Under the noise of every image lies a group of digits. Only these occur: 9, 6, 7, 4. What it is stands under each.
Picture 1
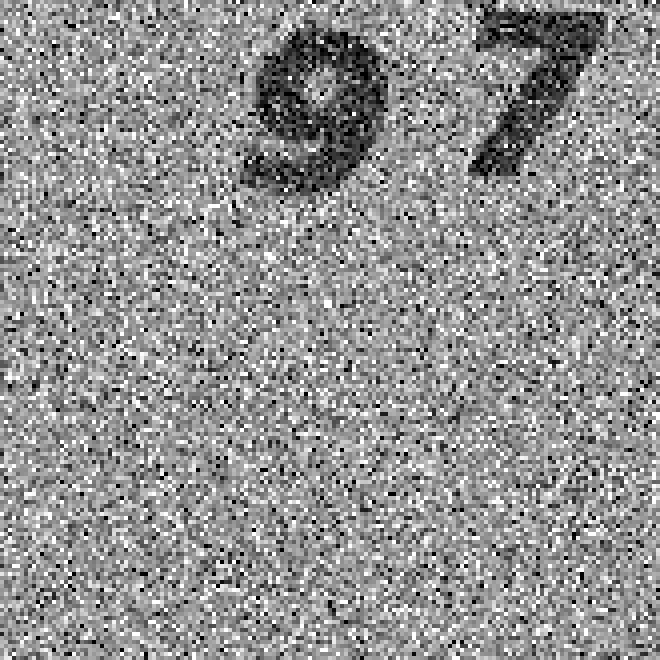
top middle: dark 9; top right: dark 7
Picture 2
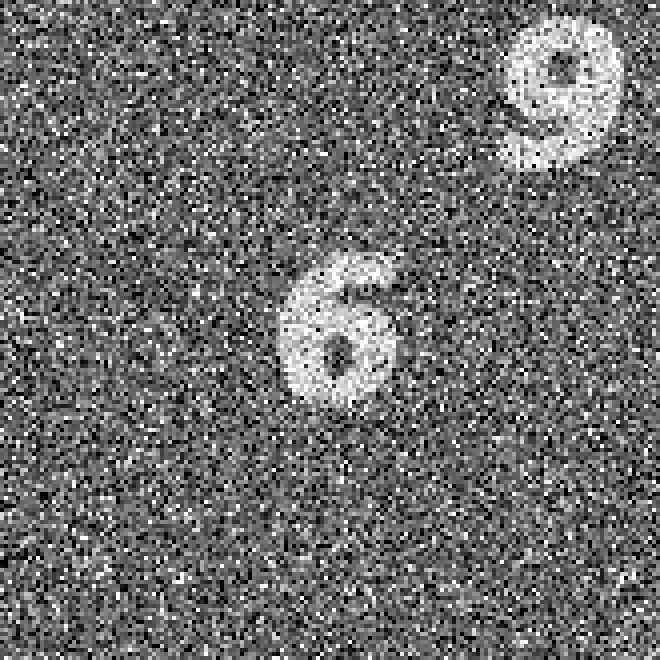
top right: light 9; centre: light 6
